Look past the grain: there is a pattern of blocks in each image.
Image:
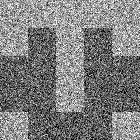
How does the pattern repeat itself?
left and right mirror each other
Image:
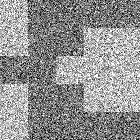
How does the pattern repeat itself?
top and bottom mirror each other
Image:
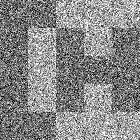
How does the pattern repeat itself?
top and bottom mirror each other
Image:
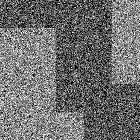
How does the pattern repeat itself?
no symmetry
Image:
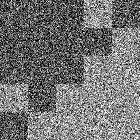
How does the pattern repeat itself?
mirrored about the diagonal from the top left
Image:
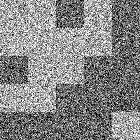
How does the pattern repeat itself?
mirrored about the diagonal from the top left
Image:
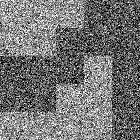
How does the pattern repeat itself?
no symmetry
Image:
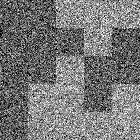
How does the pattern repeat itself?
no symmetry
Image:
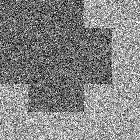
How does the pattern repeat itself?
mirrored about the diagonal from the top left
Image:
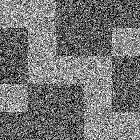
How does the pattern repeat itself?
the same after a half turn
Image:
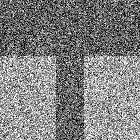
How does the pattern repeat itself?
left and right mirror each other
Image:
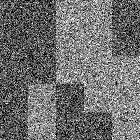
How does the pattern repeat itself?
no symmetry
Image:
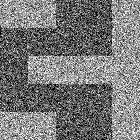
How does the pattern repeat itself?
top and bottom mirror each other
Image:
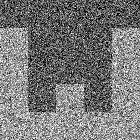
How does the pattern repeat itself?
left and right mirror each other
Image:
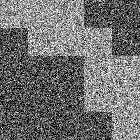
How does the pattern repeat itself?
mirrored about the diagonal from the bottom left
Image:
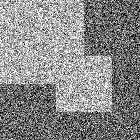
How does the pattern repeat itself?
mirrored about the diagonal from the top left
